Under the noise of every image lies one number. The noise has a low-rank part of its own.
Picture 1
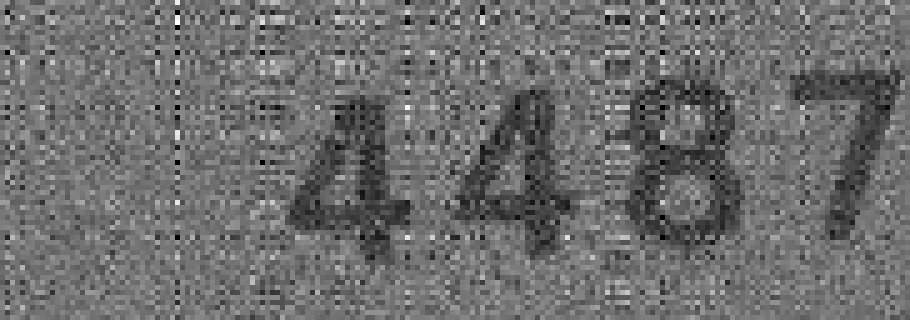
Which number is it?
4487
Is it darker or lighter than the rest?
darker
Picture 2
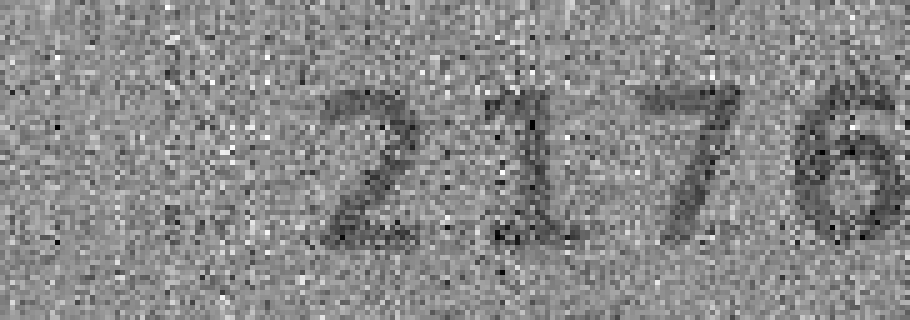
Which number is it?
2176
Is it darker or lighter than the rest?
darker
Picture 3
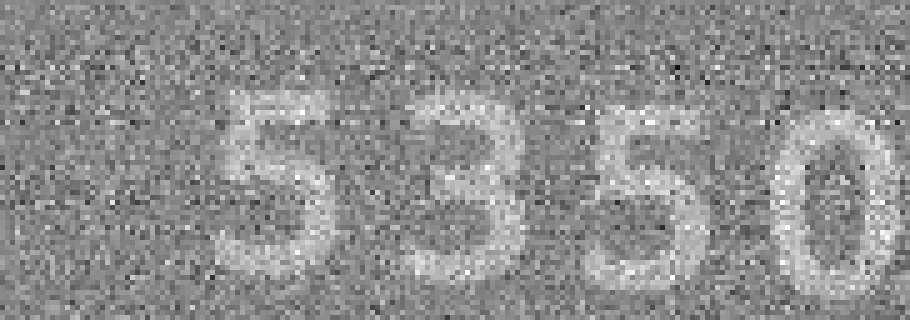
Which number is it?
5350
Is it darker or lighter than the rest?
lighter
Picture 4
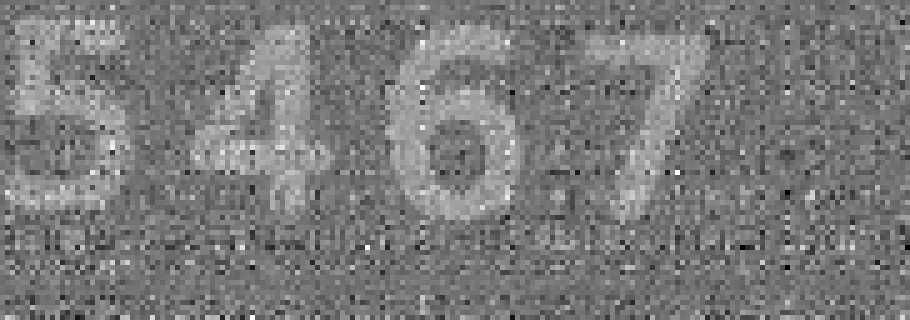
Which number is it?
5467
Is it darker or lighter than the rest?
lighter
